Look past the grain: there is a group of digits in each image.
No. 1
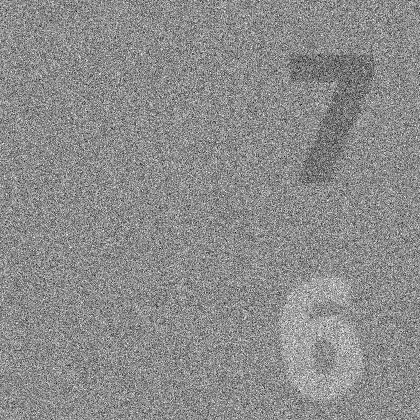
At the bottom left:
nothing
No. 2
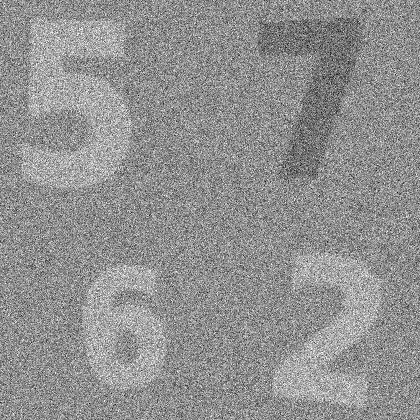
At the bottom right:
2
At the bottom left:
6
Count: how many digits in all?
4
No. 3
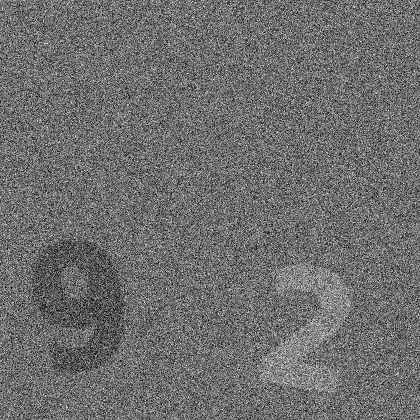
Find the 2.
bottom right
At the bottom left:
9
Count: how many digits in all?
2
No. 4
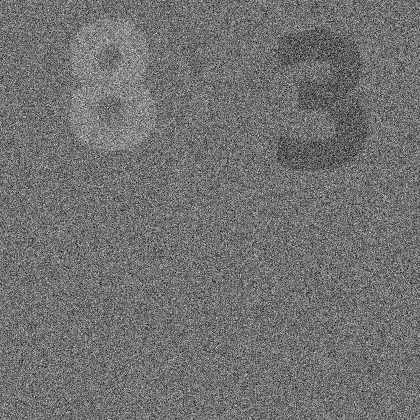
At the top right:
3
